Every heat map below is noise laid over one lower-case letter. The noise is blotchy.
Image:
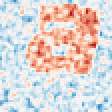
a
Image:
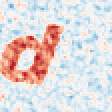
d
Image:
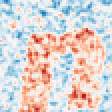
n
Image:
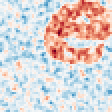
e
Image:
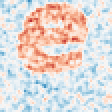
e
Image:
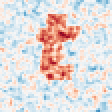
t
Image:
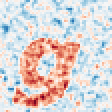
g
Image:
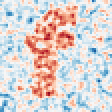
f
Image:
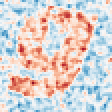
g
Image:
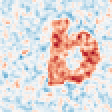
b
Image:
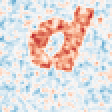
d
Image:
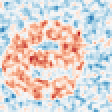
e
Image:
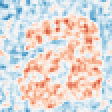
a
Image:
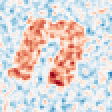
n
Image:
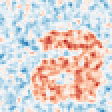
a
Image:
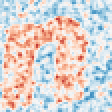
n
